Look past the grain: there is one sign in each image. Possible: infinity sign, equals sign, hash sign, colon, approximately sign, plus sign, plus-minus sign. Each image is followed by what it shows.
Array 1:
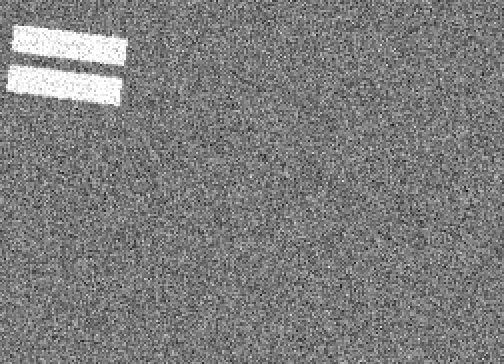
equals sign
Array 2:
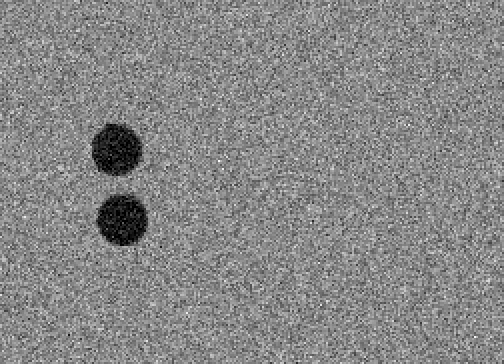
colon
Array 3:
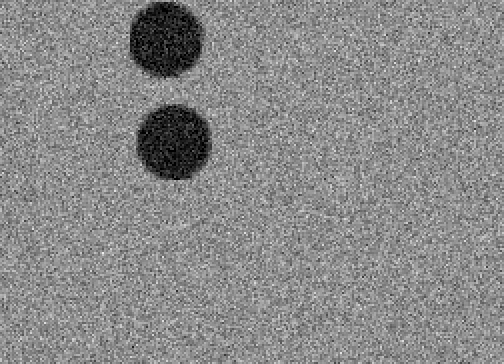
colon
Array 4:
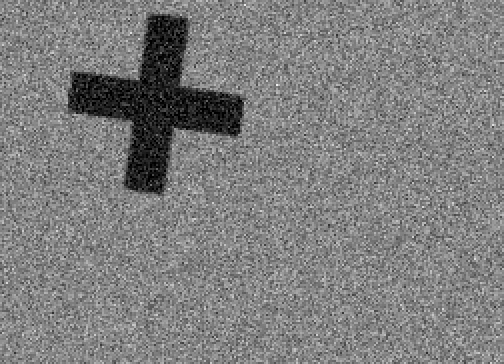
plus sign
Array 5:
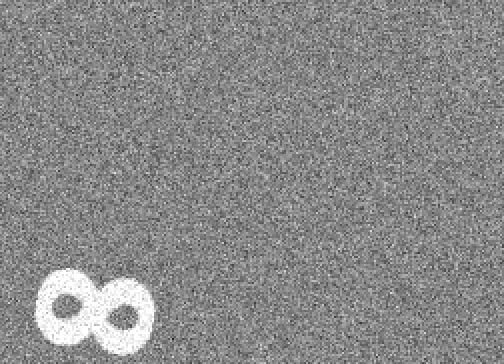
infinity sign
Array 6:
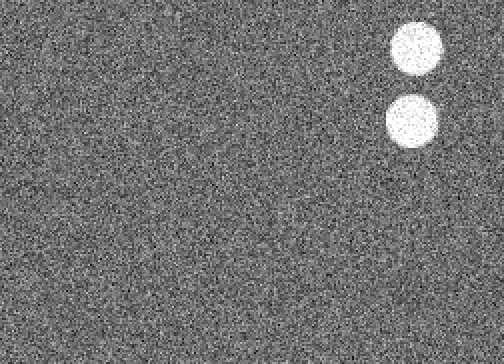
colon
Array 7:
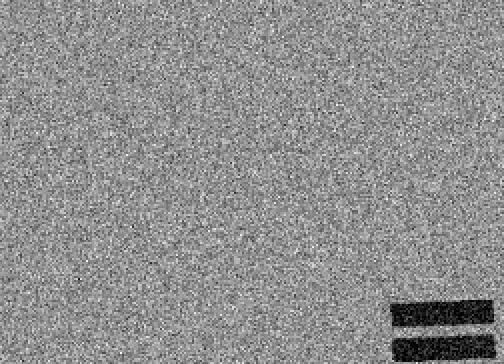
equals sign
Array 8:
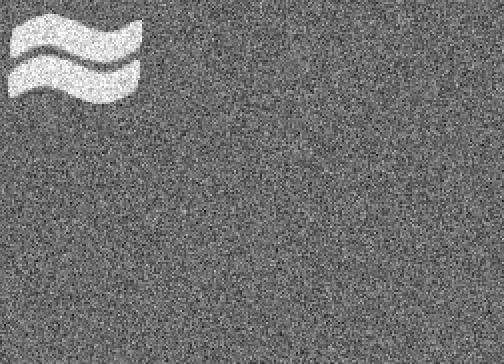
approximately sign
